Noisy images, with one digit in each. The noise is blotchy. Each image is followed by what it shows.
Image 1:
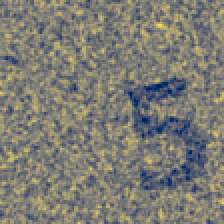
5
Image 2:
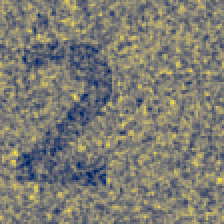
2
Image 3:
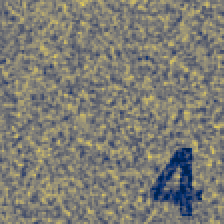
4
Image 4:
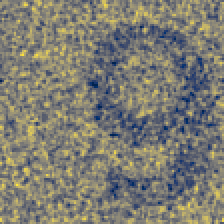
9
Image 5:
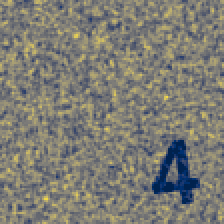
4
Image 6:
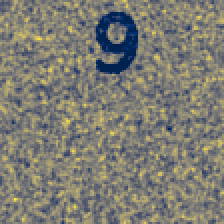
9
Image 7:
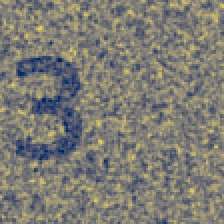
3
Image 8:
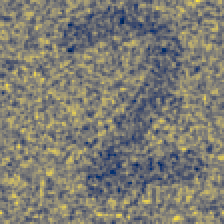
2
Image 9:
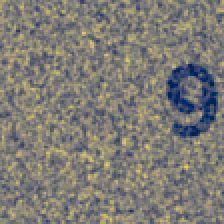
9
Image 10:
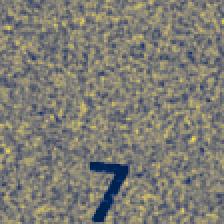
7
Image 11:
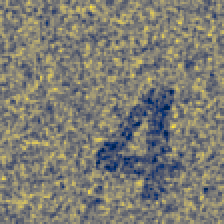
4
